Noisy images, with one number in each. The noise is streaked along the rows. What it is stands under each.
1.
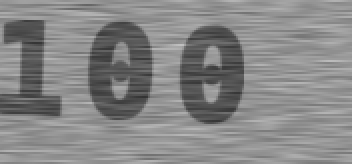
100
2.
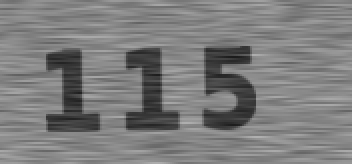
115
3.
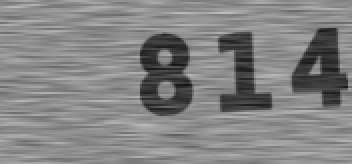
814
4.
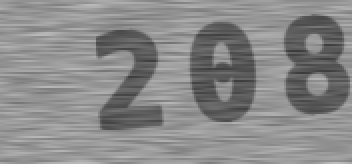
208
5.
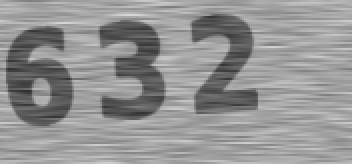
632
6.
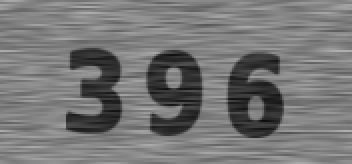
396
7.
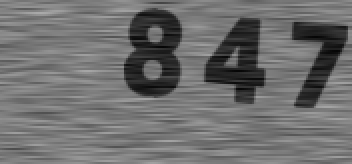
847
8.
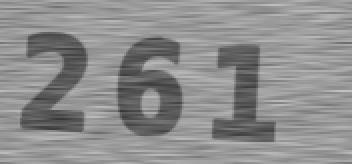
261
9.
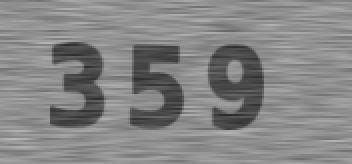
359
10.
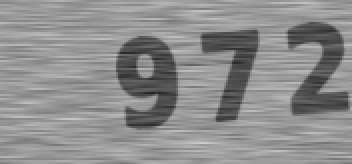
972
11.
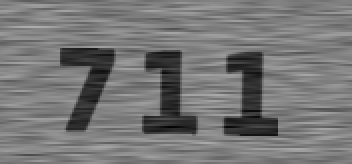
711
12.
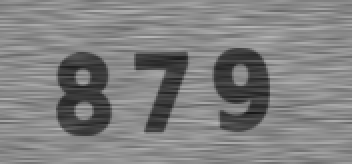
879
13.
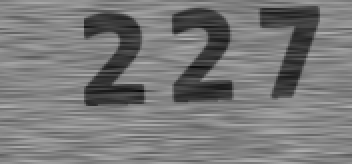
227
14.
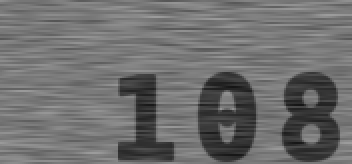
108
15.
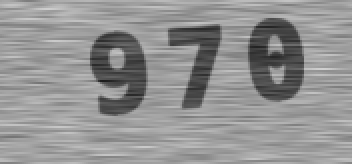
970
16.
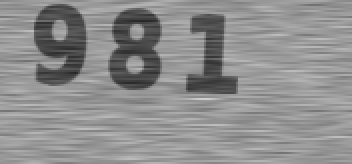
981
